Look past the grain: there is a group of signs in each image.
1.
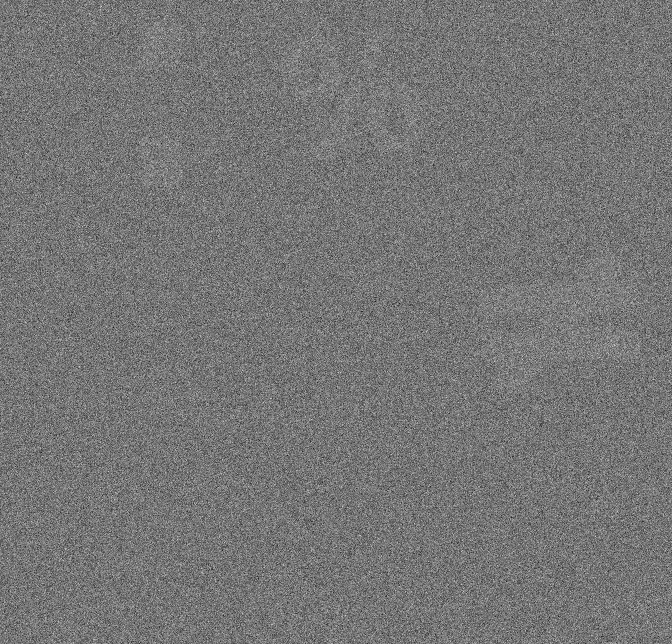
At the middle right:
not-equal sign
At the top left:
colon
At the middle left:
nothing
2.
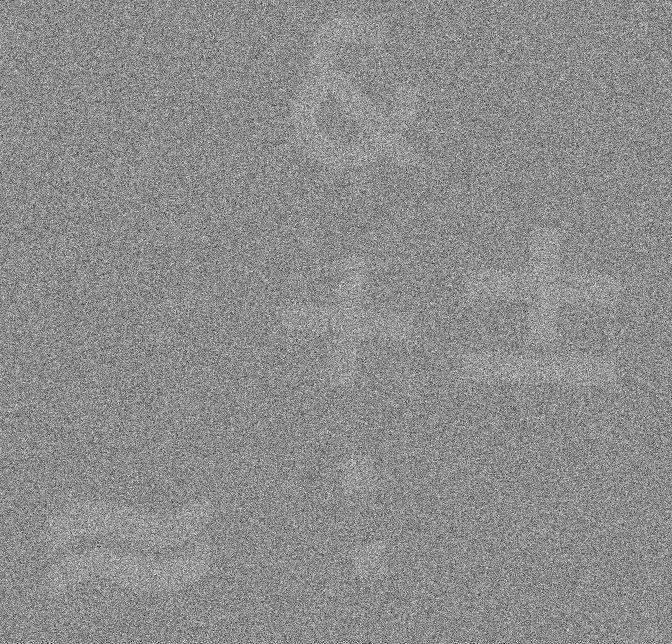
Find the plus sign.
centre
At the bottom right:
nothing
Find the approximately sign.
bottom left
